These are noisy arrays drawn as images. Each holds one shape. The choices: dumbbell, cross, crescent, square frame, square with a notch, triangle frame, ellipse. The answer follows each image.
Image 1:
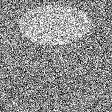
light ellipse
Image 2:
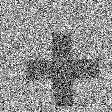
dark cross
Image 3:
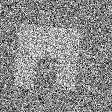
light square with a notch
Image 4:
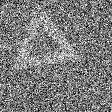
light triangle frame
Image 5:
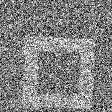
light square frame
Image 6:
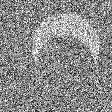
light crescent
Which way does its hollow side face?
down
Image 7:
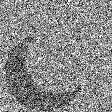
dark crescent
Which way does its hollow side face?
up and right
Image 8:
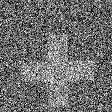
light cross
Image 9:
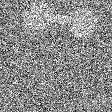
light dumbbell
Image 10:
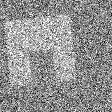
light square with a notch
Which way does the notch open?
down
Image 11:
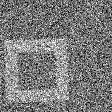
light square frame
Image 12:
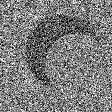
dark crescent
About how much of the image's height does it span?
two thirds
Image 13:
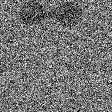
dark dumbbell
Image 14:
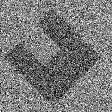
dark square with a notch
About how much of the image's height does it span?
nearly all
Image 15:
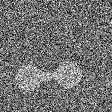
light dumbbell
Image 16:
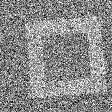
light square frame
